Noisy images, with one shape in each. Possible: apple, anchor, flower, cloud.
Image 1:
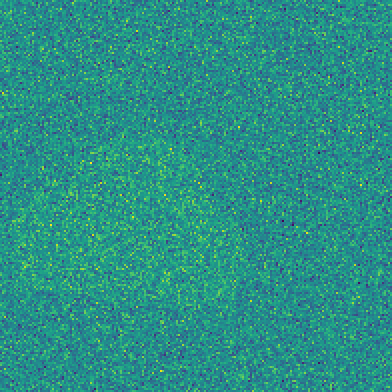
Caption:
light cloud
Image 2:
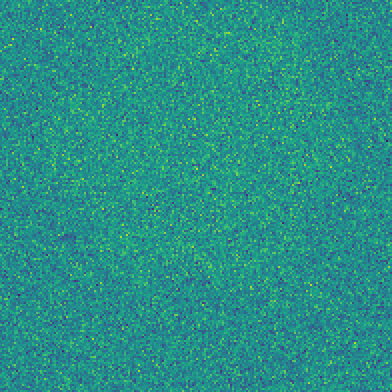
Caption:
light flower
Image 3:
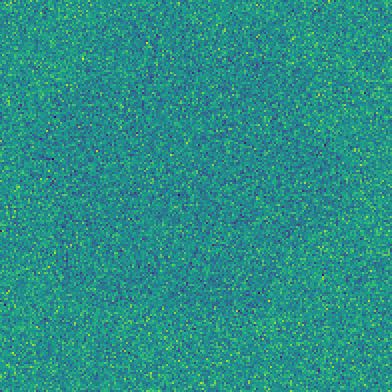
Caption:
dark flower
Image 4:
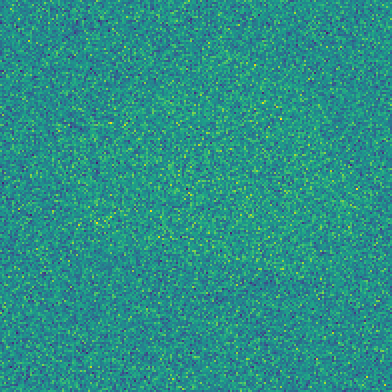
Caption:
light cloud
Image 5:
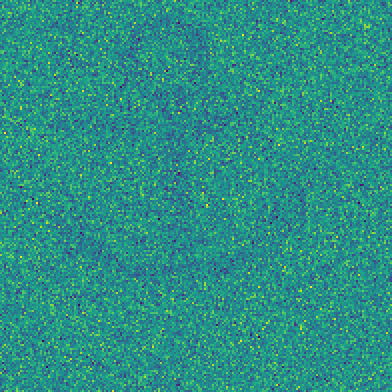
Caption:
dark anchor
